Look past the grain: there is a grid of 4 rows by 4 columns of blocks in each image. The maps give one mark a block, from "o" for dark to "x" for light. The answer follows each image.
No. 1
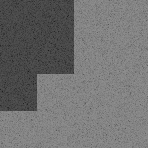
ooxx
ooxx
oxxx
xxxx
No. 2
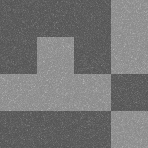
ooox
oxox
xxxo
ooox
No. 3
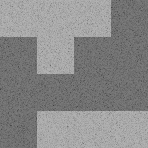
xxxo
oxoo
oooo
oxxx
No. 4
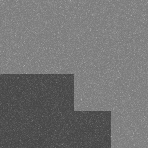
xxxx
xxxx
ooxx
ooox
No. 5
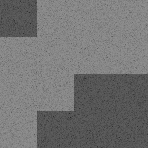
oxxx
xxxx
xxoo
xooo
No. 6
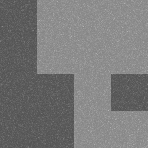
oxxx
oxxx
ooxo
ooxx
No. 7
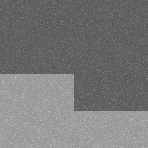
oooo
oooo
xxoo
xxxx
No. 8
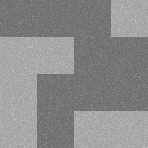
ooox
xxoo
xooo
xoxx
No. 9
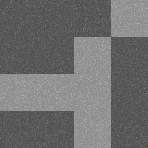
ooox
ooxo
xxxo
ooxo
